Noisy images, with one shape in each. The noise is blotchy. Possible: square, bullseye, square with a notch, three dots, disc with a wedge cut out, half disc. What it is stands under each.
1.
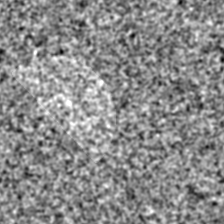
half disc
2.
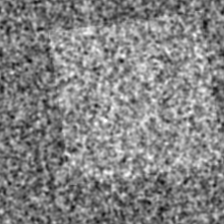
square
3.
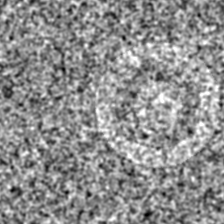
bullseye
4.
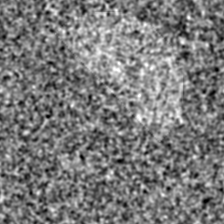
half disc
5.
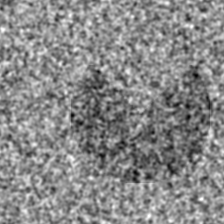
disc with a wedge cut out
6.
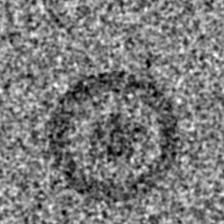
bullseye
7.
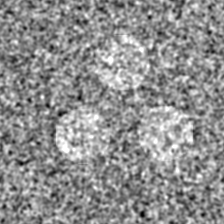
three dots
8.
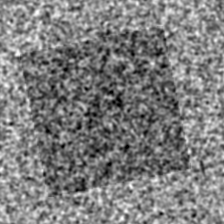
square
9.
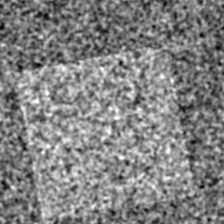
square
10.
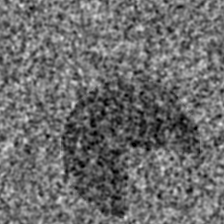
disc with a wedge cut out
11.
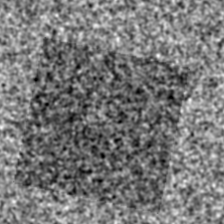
square
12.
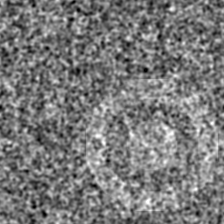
bullseye
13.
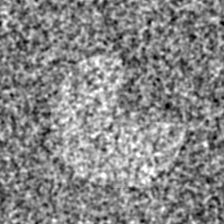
disc with a wedge cut out
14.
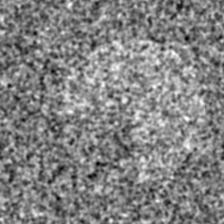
disc with a wedge cut out
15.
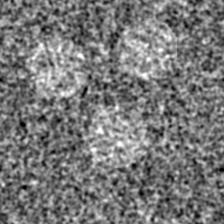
three dots
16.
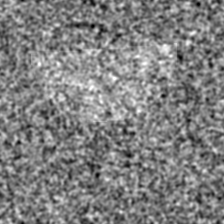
half disc
